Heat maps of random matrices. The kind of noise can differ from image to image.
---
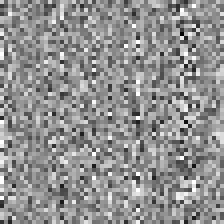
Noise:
columns of uneven size
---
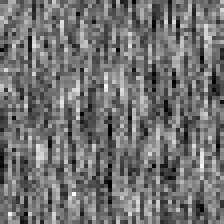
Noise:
streaked along the columns
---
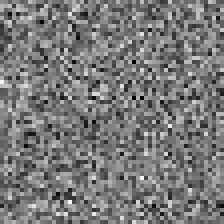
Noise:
low rank plus noise
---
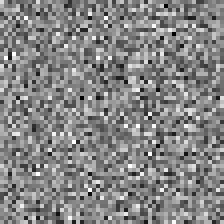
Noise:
low rank plus noise
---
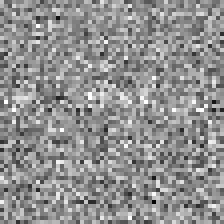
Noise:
low rank plus noise
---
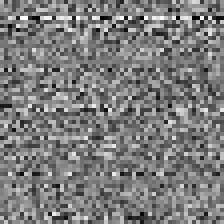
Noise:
rows of uneven size
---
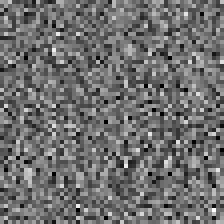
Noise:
low rank plus noise
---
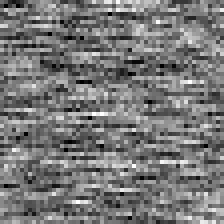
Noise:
streaked along the rows
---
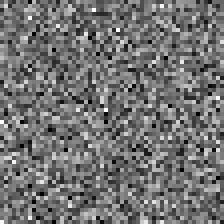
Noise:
independent entries
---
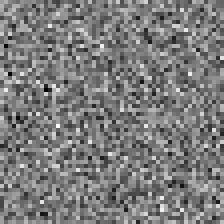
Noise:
independent entries
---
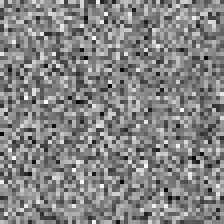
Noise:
independent entries
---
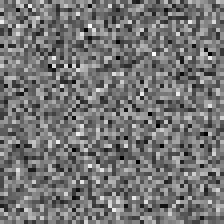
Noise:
independent entries
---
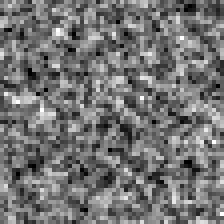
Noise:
blotchy
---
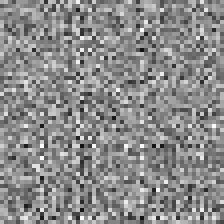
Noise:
low rank plus noise
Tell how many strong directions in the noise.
one
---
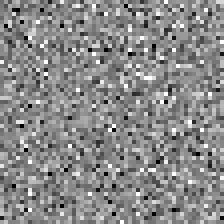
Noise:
heavy tails
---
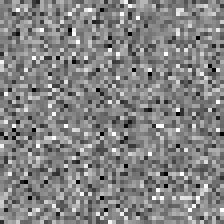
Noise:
heavy tails
